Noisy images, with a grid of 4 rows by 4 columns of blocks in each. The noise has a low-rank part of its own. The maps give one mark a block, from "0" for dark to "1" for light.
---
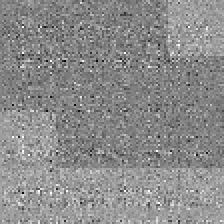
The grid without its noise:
0 0 0 1
0 0 0 0
1 0 0 0
1 1 1 1
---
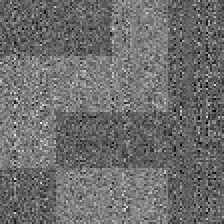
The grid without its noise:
0 0 1 0
1 1 1 0
1 0 0 0
0 1 1 0
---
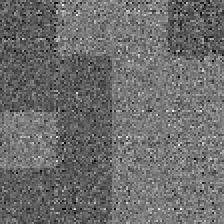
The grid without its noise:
0 1 1 0
0 0 1 1
1 0 1 1
0 0 1 1
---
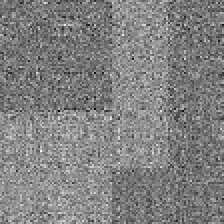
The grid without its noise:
0 0 1 0
0 0 1 0
1 1 1 0
1 1 0 0
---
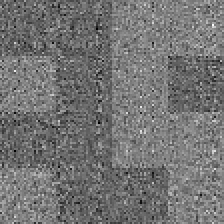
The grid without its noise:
0 0 1 1
1 0 1 0
0 0 1 1
1 0 0 1
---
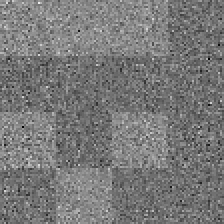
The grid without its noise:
1 1 1 0
0 0 0 0
1 0 1 0
0 1 0 0
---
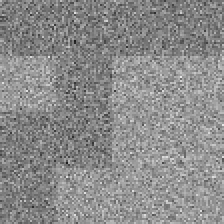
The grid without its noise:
0 0 0 0
1 0 1 1
0 0 1 1
0 1 1 1
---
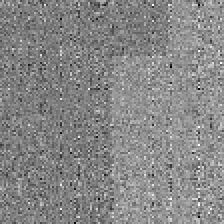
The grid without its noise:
0 0 0 1
0 0 1 1
0 0 1 1
0 0 1 1
